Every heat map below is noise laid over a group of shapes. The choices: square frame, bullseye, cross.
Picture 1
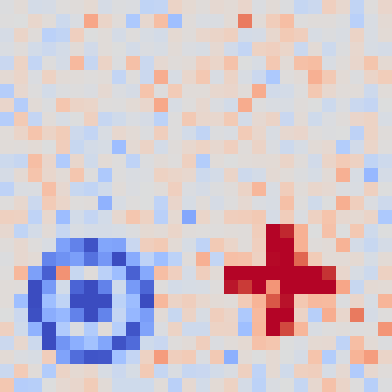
bottom left: blue bullseye; bottom right: red cross
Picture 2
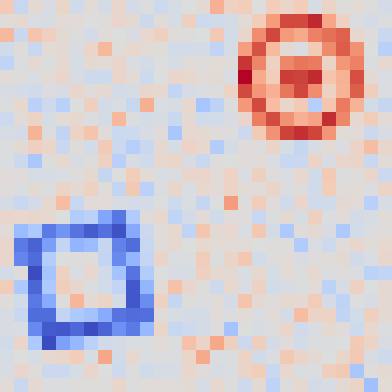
top right: red bullseye; bottom left: blue square frame
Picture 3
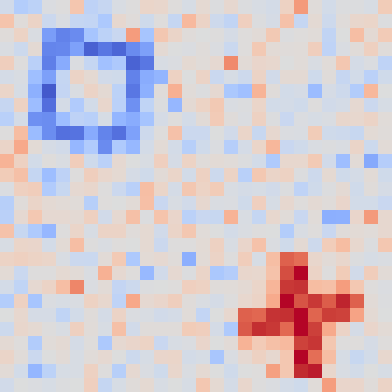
top left: blue square frame; bottom right: red cross
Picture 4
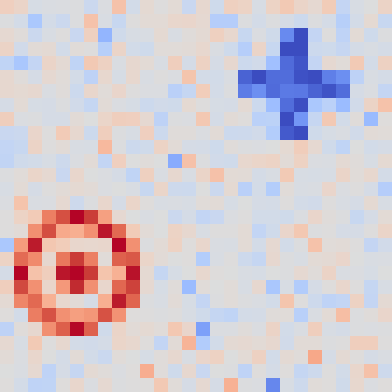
top right: blue cross; bottom left: red bullseye
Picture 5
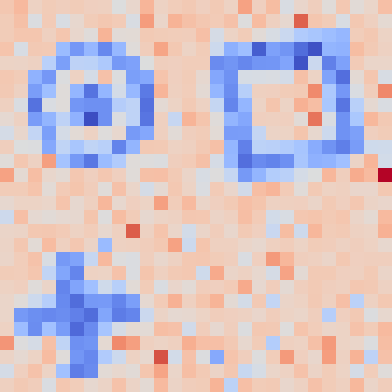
top left: blue bullseye; top right: blue square frame; bottom left: blue cross
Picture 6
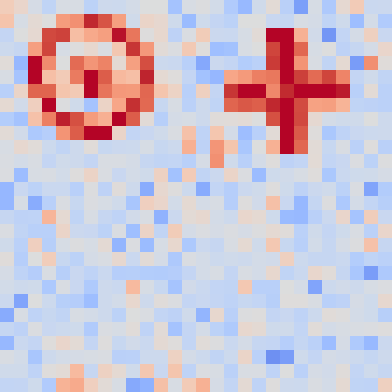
top left: red bullseye; top right: red cross
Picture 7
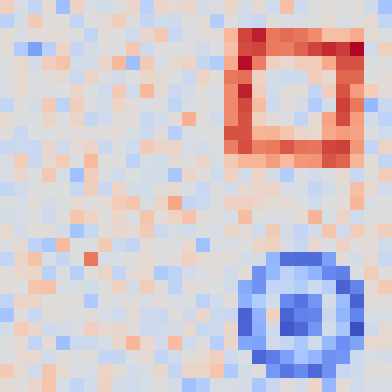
top right: red square frame; bottom right: blue bullseye
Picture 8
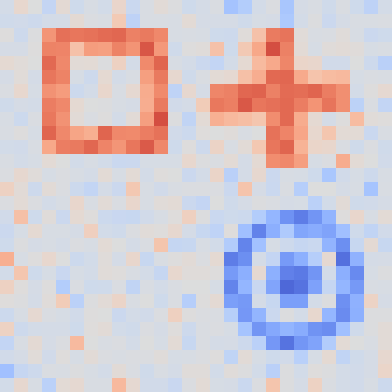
top left: red square frame; top right: red cross; bottom right: blue bullseye
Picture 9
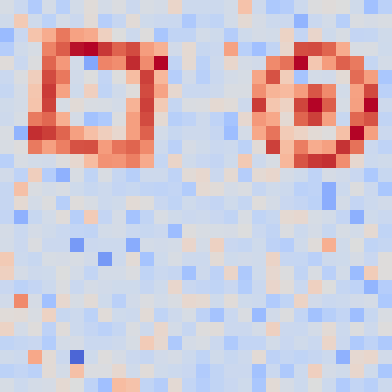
top left: red square frame; top right: red bullseye
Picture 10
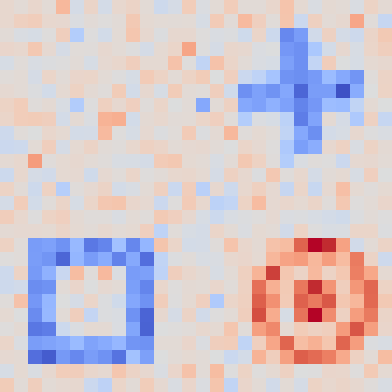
top right: blue cross; bottom left: blue square frame; bottom right: red bullseye
